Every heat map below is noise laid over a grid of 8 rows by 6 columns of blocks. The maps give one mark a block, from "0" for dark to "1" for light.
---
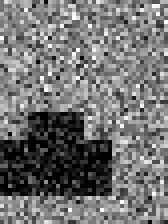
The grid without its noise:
111111
111111
111111
111111
100111
000011
000011
111111
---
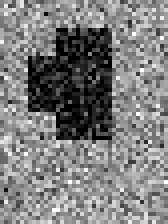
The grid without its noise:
111111
110011
100011
100011
110011
111111
111111
111111
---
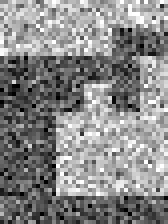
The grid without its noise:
111111
111100
000001
000101
001111
001111
001111
000000
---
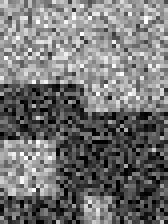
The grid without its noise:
111111
111111
111111
000111
000000
110000
110000
000100
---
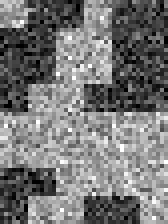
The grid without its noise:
100100
001100
001100
011000
111111
111111
001111
011001
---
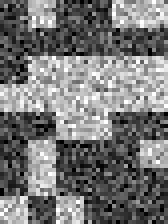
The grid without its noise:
010011
000000
011111
111111
001100
010001
010000
101000
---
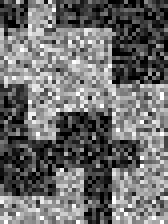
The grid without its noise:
010000
111100
111100
011111
010011
000001
001011
111011
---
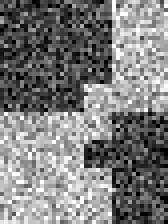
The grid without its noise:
000011
000011
000011
000111
111100
111000
111100
111100
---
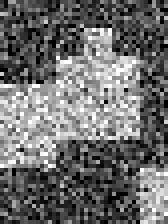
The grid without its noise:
000000
000100
001110
111110
111110
110000
000001
000001
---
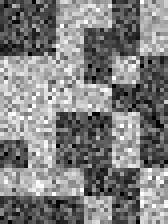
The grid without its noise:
001101
001001
111010
111100
110010
010010
111001
000101
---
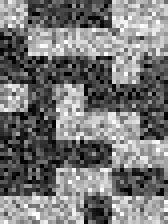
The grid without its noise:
100011
011111
000010
101000
001110
000011
001100
111011
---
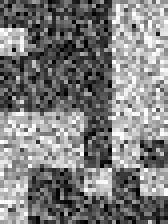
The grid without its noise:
000011
100011
000011
000011
111011
111010
100101
100000
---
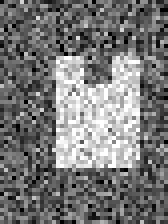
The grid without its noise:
000000
000000
001010
001110
001110
001110
000000
000000
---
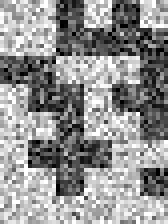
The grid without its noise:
110101
110000
001110
100100
110110
100011
110110
111111
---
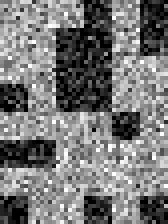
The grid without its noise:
111010
110010
110011
010011
111101
001111
111111
011010
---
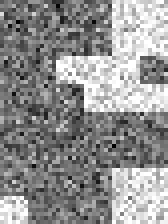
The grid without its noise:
000011
000011
001110
000111
000000
000000
000011
100011
